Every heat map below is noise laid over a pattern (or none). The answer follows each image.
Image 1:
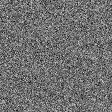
only noise
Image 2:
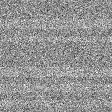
bands of rows
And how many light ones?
5
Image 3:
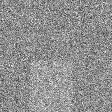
one block
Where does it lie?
bottom middle
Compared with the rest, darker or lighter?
lighter
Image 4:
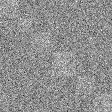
blocks along the diagonal
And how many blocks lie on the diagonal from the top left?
6
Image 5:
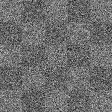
a checkerboard
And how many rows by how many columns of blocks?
5 by 5
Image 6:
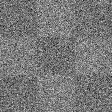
a checkerboard
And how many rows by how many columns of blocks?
3 by 3
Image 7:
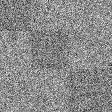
blocks along the diagonal
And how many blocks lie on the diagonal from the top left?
3
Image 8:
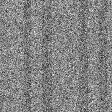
bands of columns
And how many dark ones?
4
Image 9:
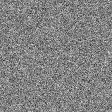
only noise
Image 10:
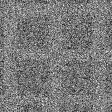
bands of rows crossing bands of columns
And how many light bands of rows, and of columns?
3 and 3
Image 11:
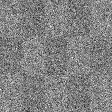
a checkerboard
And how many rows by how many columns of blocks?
3 by 5
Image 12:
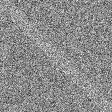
a diagonal band
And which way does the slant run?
top left to bottom right
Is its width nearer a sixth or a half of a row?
a sixth
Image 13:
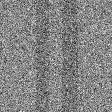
bands of columns
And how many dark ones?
2
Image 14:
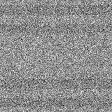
bands of rows
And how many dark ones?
4
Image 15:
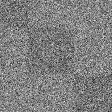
blocks along the diagonal
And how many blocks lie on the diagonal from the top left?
3
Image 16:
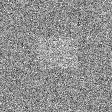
one block
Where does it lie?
centre
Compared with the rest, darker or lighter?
lighter
